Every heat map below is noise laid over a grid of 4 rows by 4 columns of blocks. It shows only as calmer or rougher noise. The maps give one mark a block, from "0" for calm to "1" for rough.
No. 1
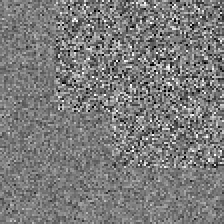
0 1 1 1
0 1 1 1
0 0 1 1
0 0 0 0
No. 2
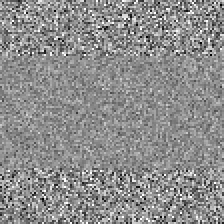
1 1 1 1
0 0 0 0
0 0 0 0
1 1 1 1
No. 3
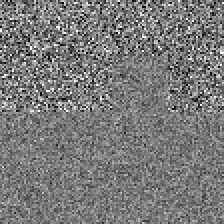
1 1 1 1
1 1 0 1
0 0 0 0
0 0 0 0
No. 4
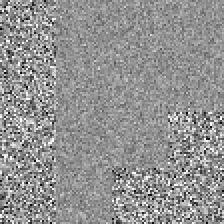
1 0 0 0
1 0 0 0
1 0 0 1
1 0 1 1
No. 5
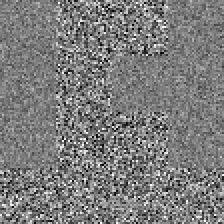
0 1 1 0
0 1 0 0
0 1 1 0
1 1 1 1
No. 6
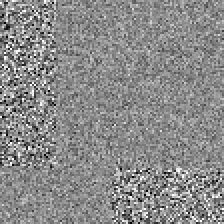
1 0 0 0
1 0 0 0
1 0 0 0
0 0 1 1
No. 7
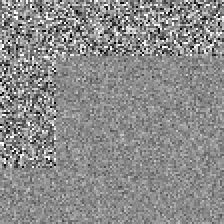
1 1 1 1
1 0 0 0
1 0 0 0
0 0 0 0
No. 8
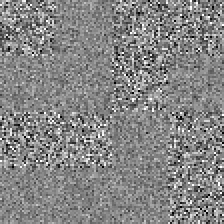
1 0 1 1
0 0 1 0
1 1 0 1
0 0 0 1
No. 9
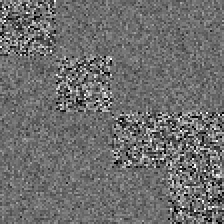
1 0 0 0
0 1 0 0
0 0 1 1
0 0 0 1
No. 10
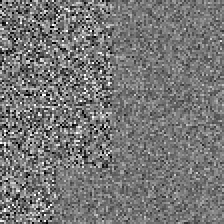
1 1 0 0
1 1 0 0
1 1 0 0
1 0 0 0
